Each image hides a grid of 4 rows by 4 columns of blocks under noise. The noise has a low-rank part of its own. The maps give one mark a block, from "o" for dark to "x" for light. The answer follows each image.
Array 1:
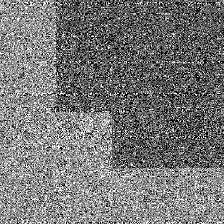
xooo
xooo
xxoo
xxxx
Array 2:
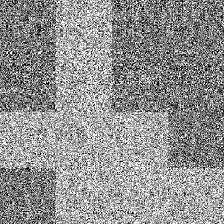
oxoo
oxoo
xxxo
oxxx
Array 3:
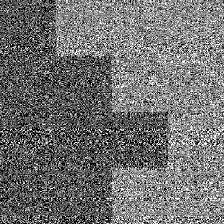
oxxx
ooxx
ooox
ooxx
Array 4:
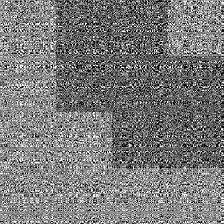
xoox
xooo
xxoo
xxxx
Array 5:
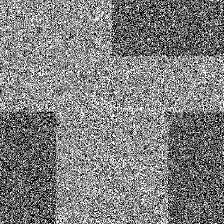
xxoo
xxxx
oxxo
oxxo
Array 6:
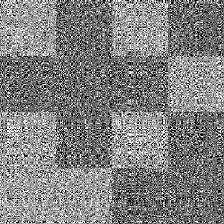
xoxo
ooox
xoxo
xxoo
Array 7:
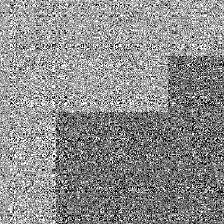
xxxx
xxxo
xooo
xooo
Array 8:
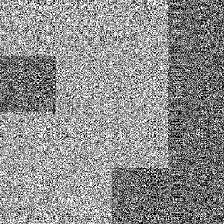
xxxo
oxxo
xxxo
xxoo
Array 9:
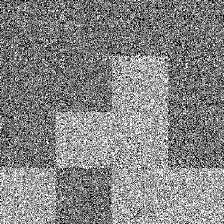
oooo
ooxo
oxxo
xoxx
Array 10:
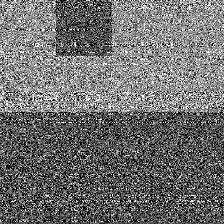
xoxx
xxxx
oooo
oooo
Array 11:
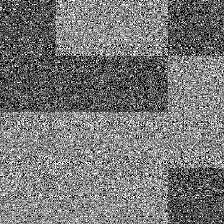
oxxo
ooox
xxxx
xxxo
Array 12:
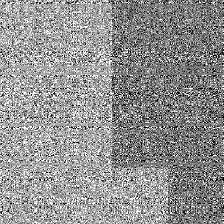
xxoo
xxoo
xxoo
xxxo
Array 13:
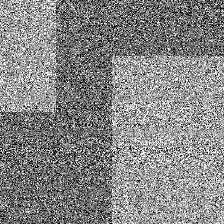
xooo
xoxx
ooxx
ooxx
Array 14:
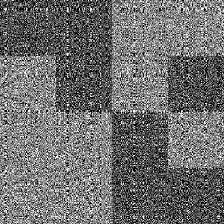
ooxx
xoxo
xxox
xxoo
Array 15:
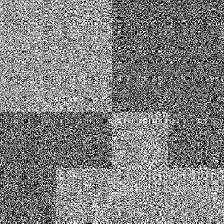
xxoo
xxoo
ooxo
oxxx
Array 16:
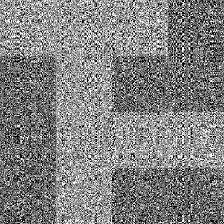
xxxo
oxoo
oxxx
oxoo
